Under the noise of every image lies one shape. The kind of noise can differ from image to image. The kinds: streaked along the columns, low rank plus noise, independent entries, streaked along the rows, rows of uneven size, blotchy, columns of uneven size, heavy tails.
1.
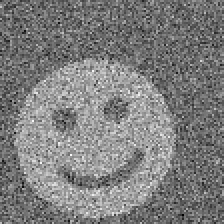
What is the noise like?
independent entries
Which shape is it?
smiling face
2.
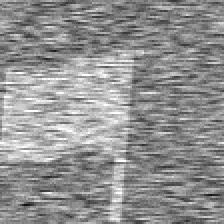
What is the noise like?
streaked along the rows
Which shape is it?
flag
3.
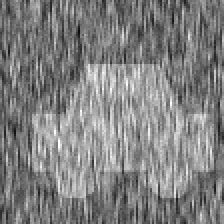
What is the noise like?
streaked along the columns
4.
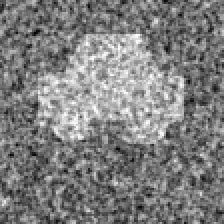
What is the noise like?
blotchy
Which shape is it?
car
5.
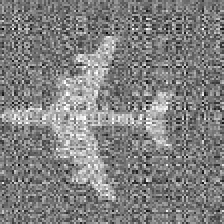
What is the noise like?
low rank plus noise
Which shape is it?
airplane
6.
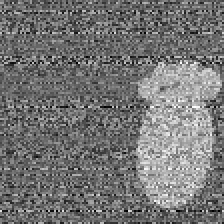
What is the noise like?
rows of uneven size
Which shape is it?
footprint
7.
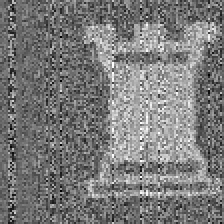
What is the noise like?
columns of uneven size
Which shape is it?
chess rook
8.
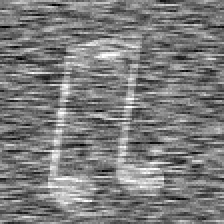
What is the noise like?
streaked along the rows
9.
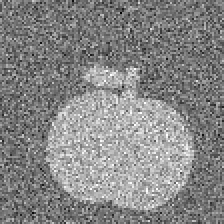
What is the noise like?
independent entries
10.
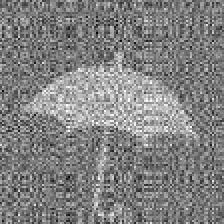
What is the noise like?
low rank plus noise
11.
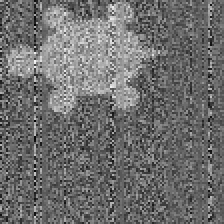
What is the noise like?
columns of uneven size
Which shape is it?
turtle
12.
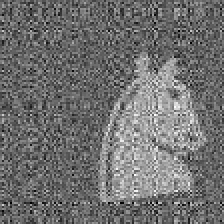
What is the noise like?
low rank plus noise
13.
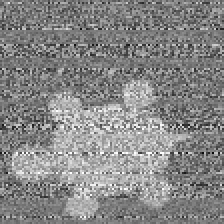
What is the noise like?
rows of uneven size
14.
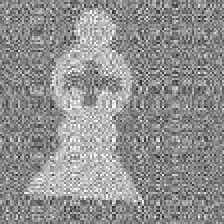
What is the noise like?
low rank plus noise
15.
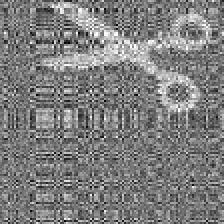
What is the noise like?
low rank plus noise
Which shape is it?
pair of scissors
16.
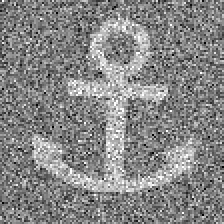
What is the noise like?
independent entries
